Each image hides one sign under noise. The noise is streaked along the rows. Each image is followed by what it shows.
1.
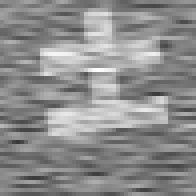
plus-minus sign
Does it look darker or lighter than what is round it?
lighter
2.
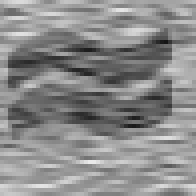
approximately sign
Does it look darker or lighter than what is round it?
darker
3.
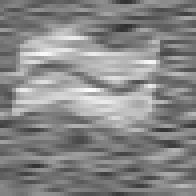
approximately sign
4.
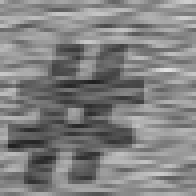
hash sign
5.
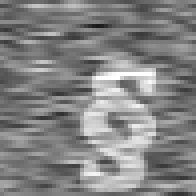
section sign
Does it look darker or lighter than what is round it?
lighter
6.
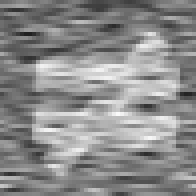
not-equal sign
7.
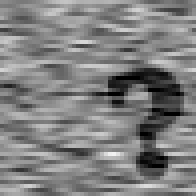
question mark
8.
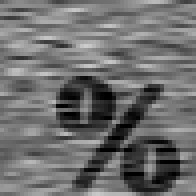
percent sign
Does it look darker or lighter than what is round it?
darker
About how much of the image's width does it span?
two thirds
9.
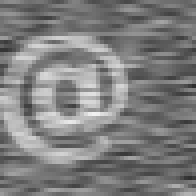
at sign
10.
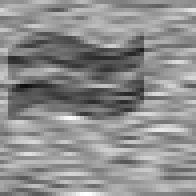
approximately sign
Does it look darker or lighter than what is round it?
darker
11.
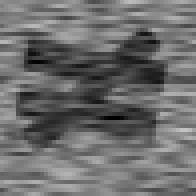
not-equal sign
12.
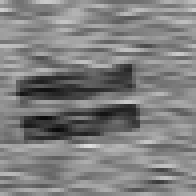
equals sign
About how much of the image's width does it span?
two thirds
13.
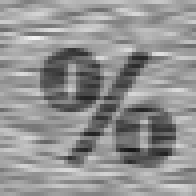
percent sign
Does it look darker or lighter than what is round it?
darker
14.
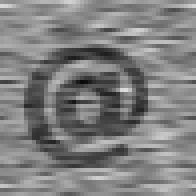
at sign
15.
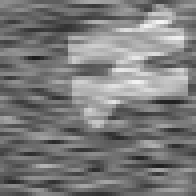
not-equal sign
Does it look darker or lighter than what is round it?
lighter
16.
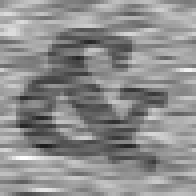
ampersand
